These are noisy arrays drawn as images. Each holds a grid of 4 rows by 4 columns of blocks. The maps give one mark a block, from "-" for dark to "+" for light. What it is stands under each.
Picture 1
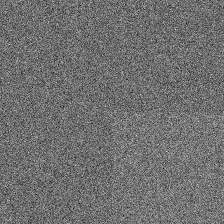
- - - -
- - - -
- - + +
- - + +
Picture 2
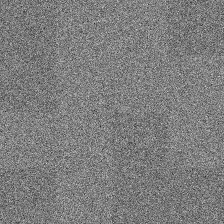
- + + -
- + + +
+ + - +
- + - -
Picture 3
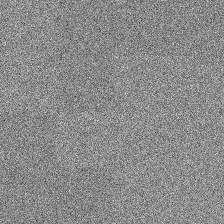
+ - - -
+ - + +
- + + +
- - + +
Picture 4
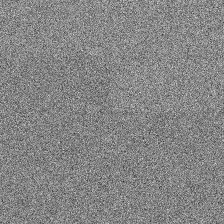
+ + + +
- - + +
- - - -
- - - -
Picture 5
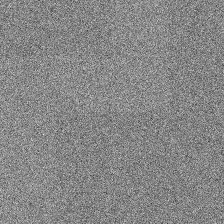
- - + -
+ + + -
+ - - -
+ - - -
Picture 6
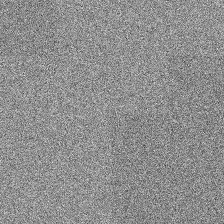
- + + +
+ + + -
+ + - -
+ + - -
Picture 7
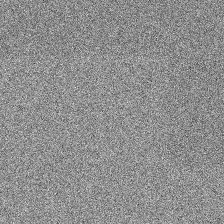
- - - -
+ + + -
+ + + -
+ + + +
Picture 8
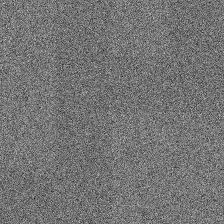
+ - + -
+ - - -
+ - + +
- - + +
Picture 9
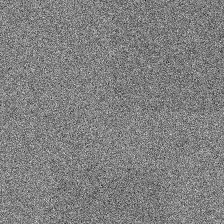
+ + - -
+ + - -
+ + + +
+ - - +
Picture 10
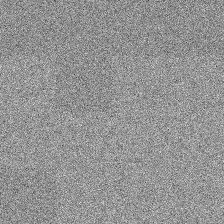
- - - -
+ - + +
+ + + +
- + + +
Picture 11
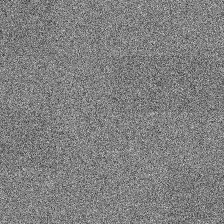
- + + +
+ + - -
- + + +
+ + + -
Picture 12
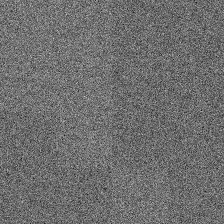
+ + - -
+ + - -
- + - -
- - + -
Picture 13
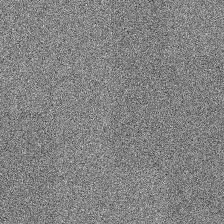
+ + - +
+ + - -
- + - -
- + + -
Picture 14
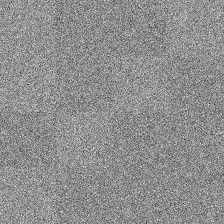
+ - - +
+ - + -
- + - -
+ - - -
